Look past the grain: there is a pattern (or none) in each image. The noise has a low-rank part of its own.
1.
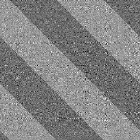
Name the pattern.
diagonal stripes
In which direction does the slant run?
top left to bottom right
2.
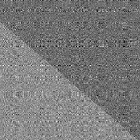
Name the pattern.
a sharp edge
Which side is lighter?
bottom left
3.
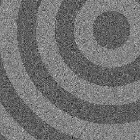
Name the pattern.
rings round one point
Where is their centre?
top right
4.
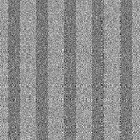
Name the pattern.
vertical stripes
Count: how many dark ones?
5
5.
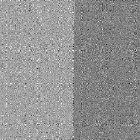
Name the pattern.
a sharp edge
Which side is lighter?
left
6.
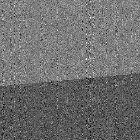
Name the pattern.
a sharp edge
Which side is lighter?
top
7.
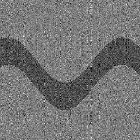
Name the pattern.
a wavy band
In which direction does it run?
left to right
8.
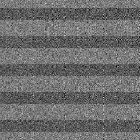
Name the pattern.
horizontal stripes
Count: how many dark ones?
5
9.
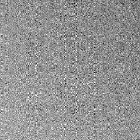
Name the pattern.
a smooth slope
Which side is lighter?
bottom left
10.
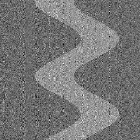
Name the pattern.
a wavy band
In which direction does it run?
top to bottom
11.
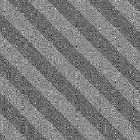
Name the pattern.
diagonal stripes
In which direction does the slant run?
top left to bottom right
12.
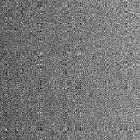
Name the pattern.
a smooth slope
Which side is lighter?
right
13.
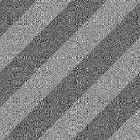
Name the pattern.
diagonal stripes
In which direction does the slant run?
bottom left to top right
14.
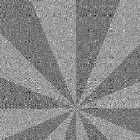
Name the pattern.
spokes from one point
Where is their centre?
bottom middle
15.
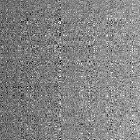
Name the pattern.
a smooth slope
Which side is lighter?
right
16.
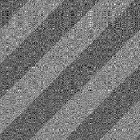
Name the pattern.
diagonal stripes
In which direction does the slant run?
bottom left to top right
